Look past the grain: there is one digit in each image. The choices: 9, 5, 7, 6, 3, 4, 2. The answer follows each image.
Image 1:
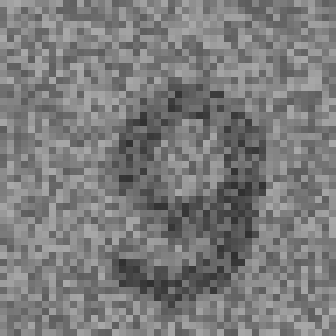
9
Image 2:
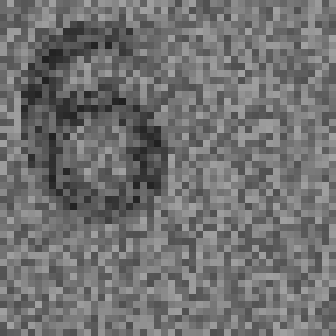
6
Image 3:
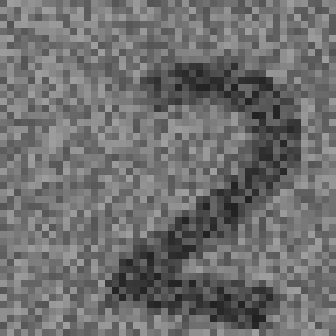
2
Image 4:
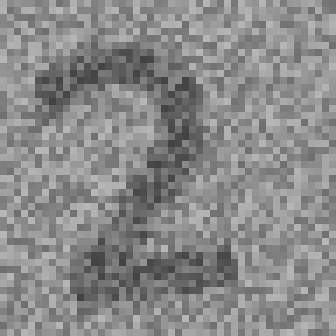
2
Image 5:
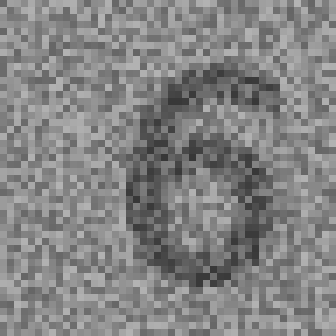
6
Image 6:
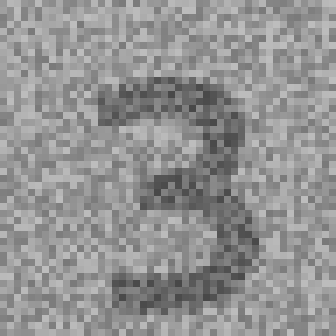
3
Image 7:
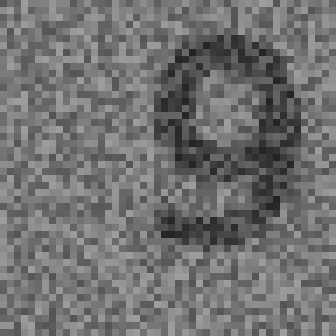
9
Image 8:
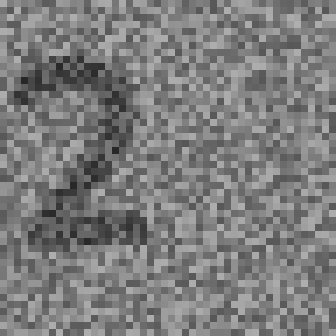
2
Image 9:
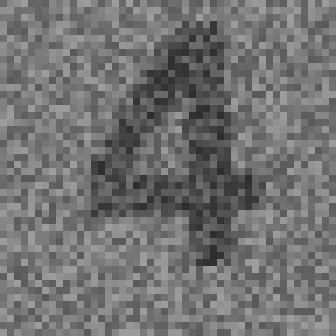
4
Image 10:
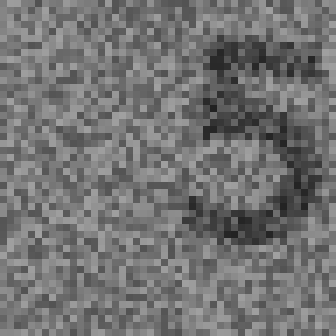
5
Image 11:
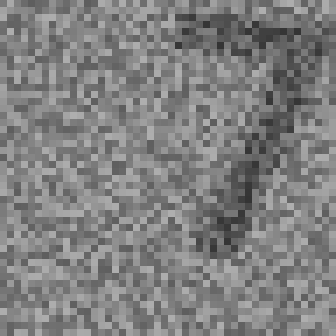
7
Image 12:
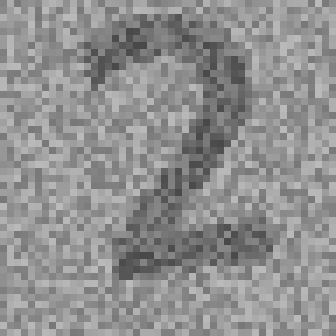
2
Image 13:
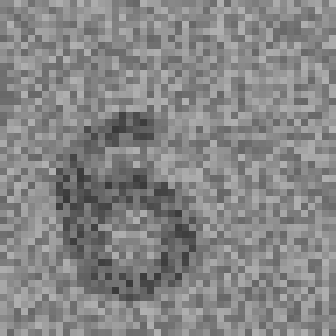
6
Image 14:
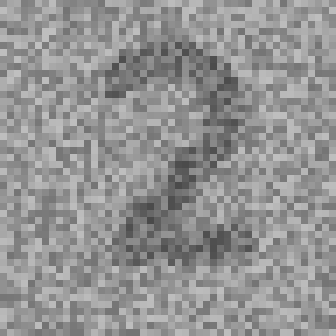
2
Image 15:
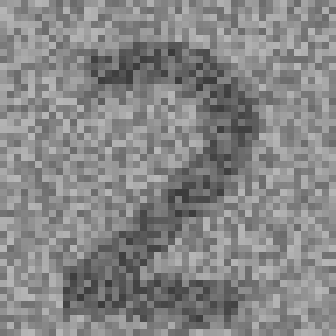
2
